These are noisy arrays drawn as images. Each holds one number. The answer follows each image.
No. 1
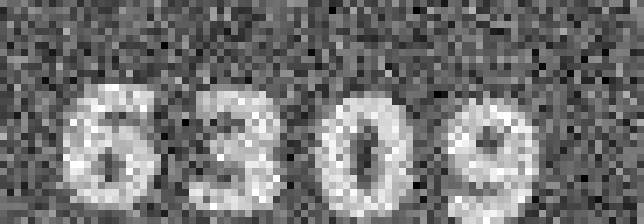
6309
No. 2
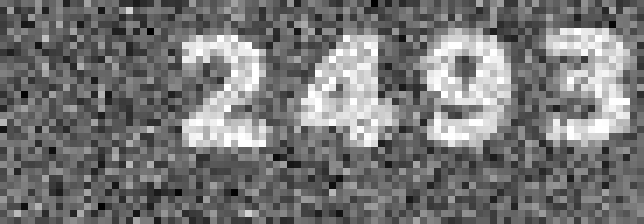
2493
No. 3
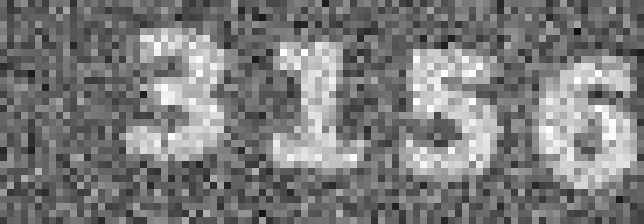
3156
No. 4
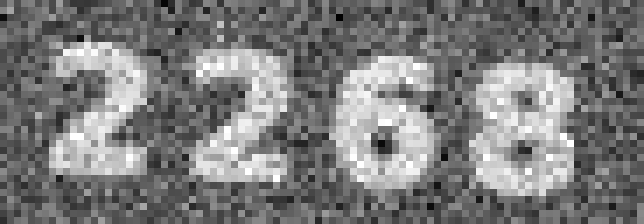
2268
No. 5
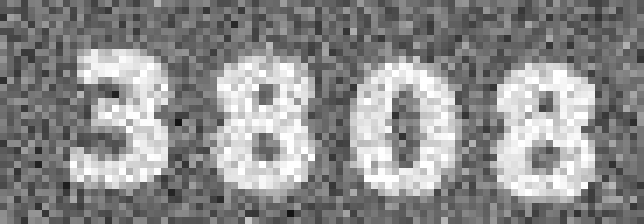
3808
